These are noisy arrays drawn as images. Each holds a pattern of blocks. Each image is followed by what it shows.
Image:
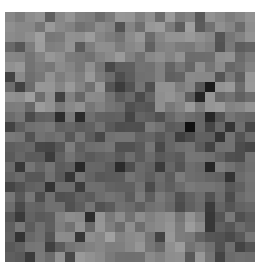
left and right mirror each other
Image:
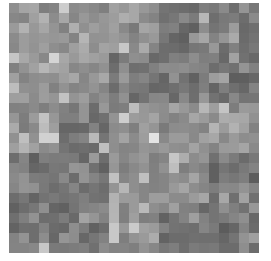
mirrored about the diagonal from the top left
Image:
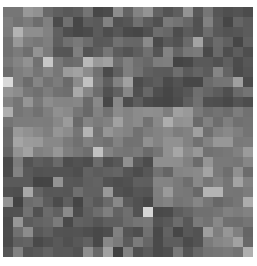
the same after a half turn
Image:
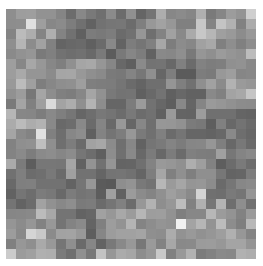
mirrored about the diagonal from the bottom left
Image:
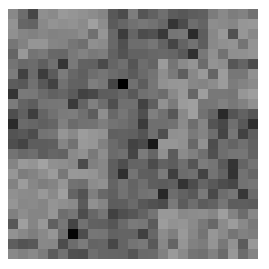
the same after a half turn
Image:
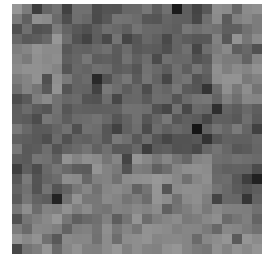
left and right mirror each other
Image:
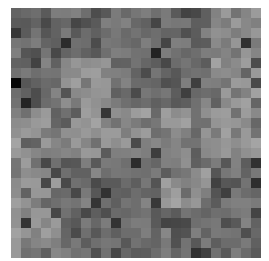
the same after a half turn
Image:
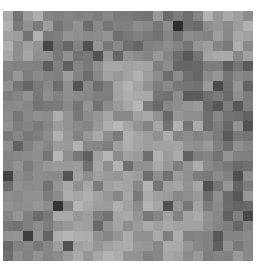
left and right mirror each other
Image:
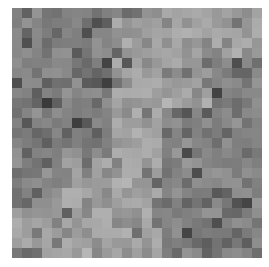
the same after a half turn
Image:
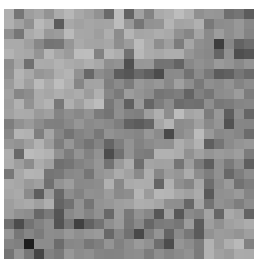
mirrored about the diagonal from the top left
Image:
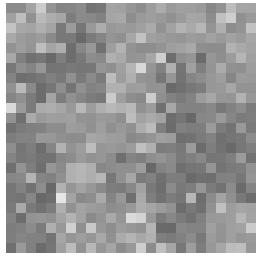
no symmetry
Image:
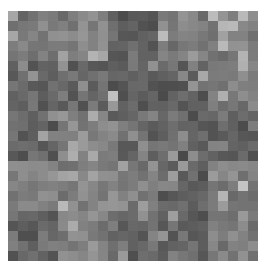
mirrored about the diagonal from the bottom left
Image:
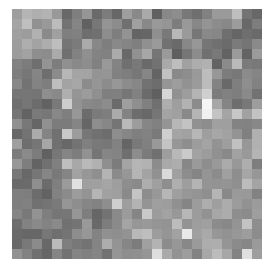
mirrored about the diagonal from the top left
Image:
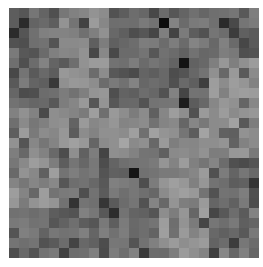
the same after a half turn
